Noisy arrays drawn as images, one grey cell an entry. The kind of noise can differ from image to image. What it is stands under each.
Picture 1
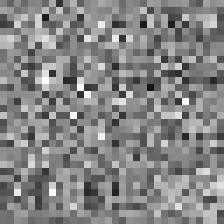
low rank plus noise
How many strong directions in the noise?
three or four
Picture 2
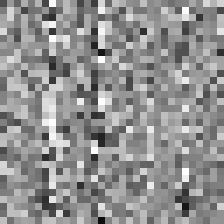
columns of uneven size
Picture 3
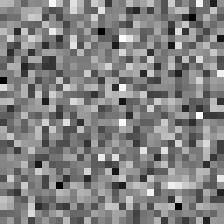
independent entries
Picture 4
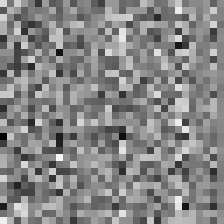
columns of uneven size
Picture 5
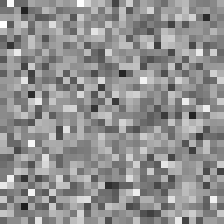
independent entries
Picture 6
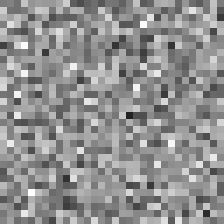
independent entries
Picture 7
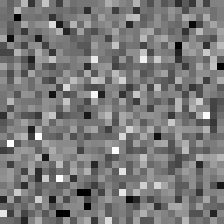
heavy tails
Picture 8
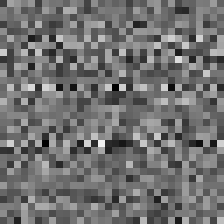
rows of uneven size
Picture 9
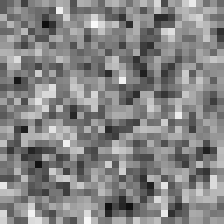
blotchy
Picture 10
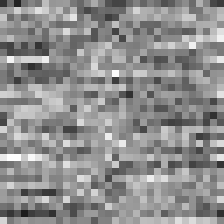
streaked along the rows
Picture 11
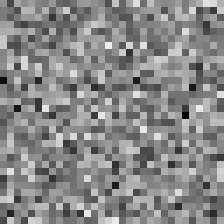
independent entries
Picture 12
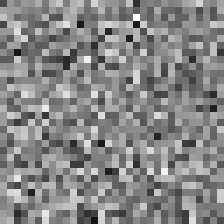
low rank plus noise
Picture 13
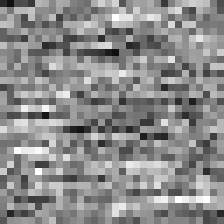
streaked along the rows
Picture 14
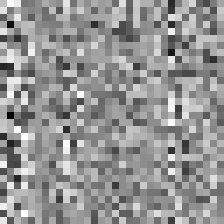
columns of uneven size
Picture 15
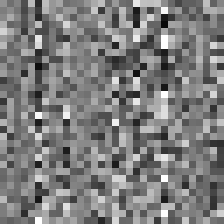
columns of uneven size
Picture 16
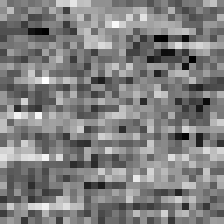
streaked along the rows
